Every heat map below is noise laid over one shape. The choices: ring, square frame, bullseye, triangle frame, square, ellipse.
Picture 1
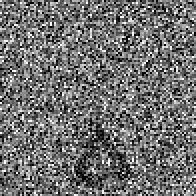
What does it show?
dark triangle frame, bottom middle
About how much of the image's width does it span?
a third
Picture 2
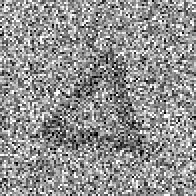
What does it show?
dark triangle frame
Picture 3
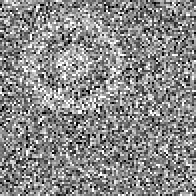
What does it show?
light bullseye
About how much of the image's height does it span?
half
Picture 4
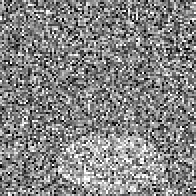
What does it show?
light ellipse
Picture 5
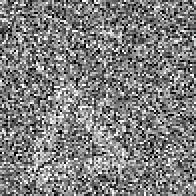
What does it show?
light triangle frame
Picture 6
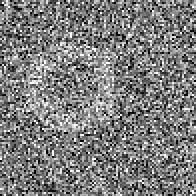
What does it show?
light ring
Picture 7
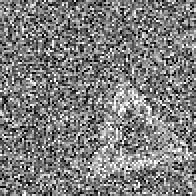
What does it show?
light triangle frame
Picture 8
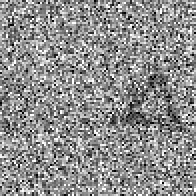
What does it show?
dark triangle frame, middle right
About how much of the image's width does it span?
a third
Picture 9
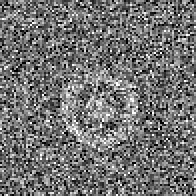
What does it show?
light bullseye, centre
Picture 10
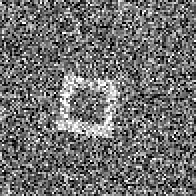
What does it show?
light square frame, centre
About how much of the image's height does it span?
a third
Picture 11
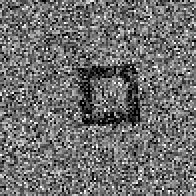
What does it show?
dark square frame, centre
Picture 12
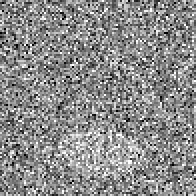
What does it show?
light ellipse, bottom middle
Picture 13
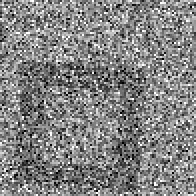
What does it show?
dark square frame
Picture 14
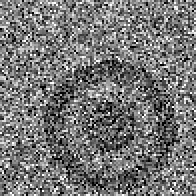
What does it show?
dark bullseye
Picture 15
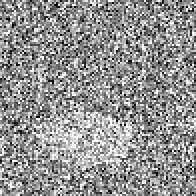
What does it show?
light ellipse
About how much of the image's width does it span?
half
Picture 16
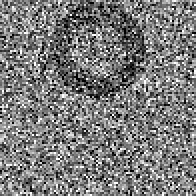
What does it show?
dark ring
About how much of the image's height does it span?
half
